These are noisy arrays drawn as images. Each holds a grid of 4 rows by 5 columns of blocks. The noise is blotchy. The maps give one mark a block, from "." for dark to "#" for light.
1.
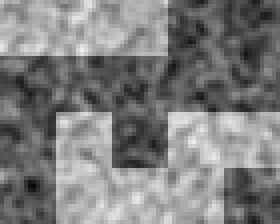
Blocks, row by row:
###..
.....
.#.##
.###.
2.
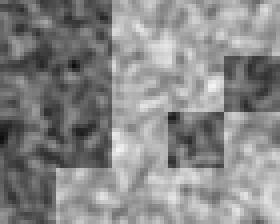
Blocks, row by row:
..###
..##.
..#.#
.####
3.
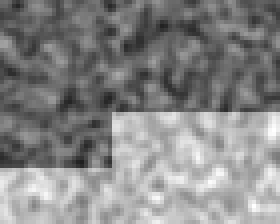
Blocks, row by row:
.....
.....
..###
#####
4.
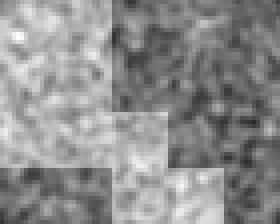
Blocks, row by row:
##...
##...
###..
..##.
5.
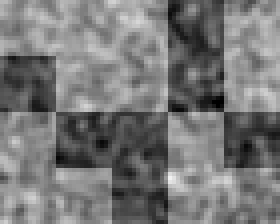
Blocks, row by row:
###.#
.##.#
#..#.
##.##
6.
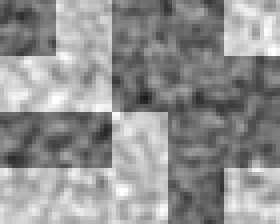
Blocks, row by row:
.#..#
##...
..#..
###.#
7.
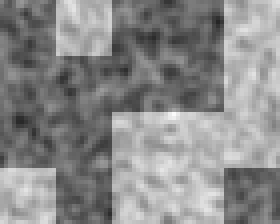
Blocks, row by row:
.#..#
....#
..###
#.##.
